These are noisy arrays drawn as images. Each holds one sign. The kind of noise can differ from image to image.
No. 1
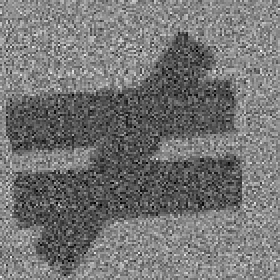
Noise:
low rank plus noise
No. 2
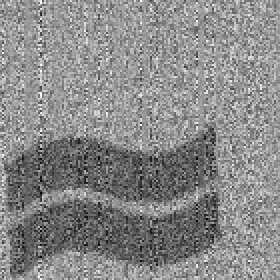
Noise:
columns of uneven size
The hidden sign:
approximately sign
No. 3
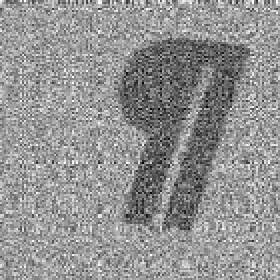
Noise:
low rank plus noise
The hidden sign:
pilcrow
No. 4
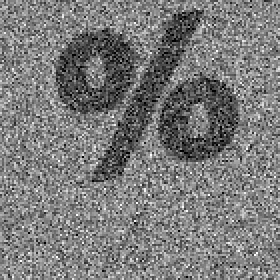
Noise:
independent entries
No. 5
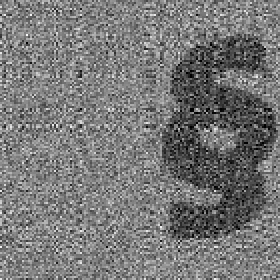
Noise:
low rank plus noise
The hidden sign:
section sign
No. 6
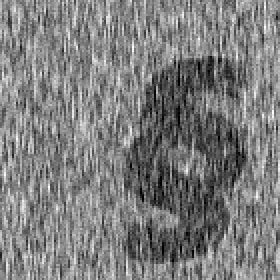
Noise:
streaked along the columns
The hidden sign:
section sign
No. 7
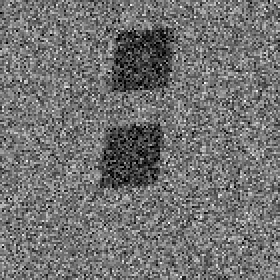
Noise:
independent entries
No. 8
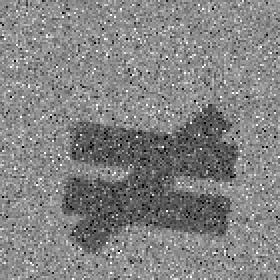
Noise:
heavy tails
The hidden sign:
not-equal sign
